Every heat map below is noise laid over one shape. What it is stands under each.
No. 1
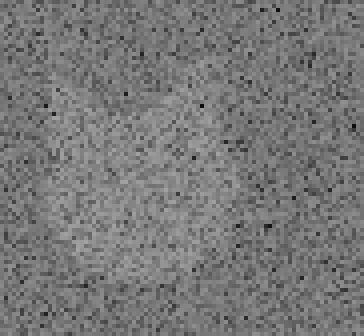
light cat's head
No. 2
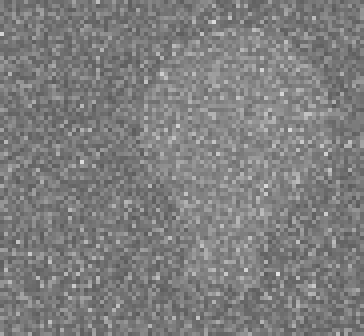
light light bulb
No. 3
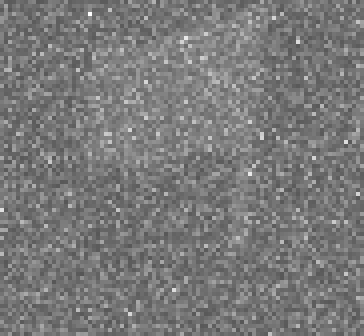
light flag
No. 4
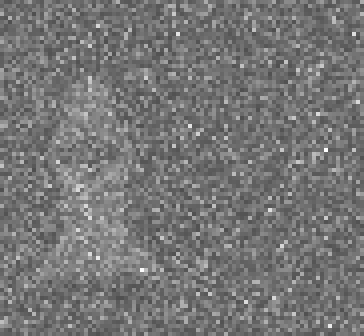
light chess bishop
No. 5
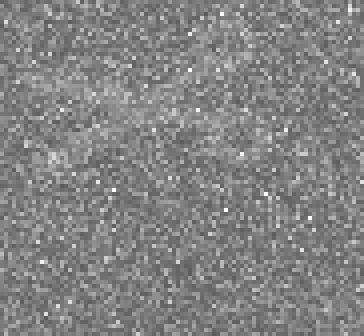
light pair of scissors
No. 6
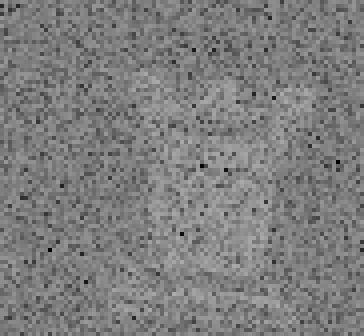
light chess rook
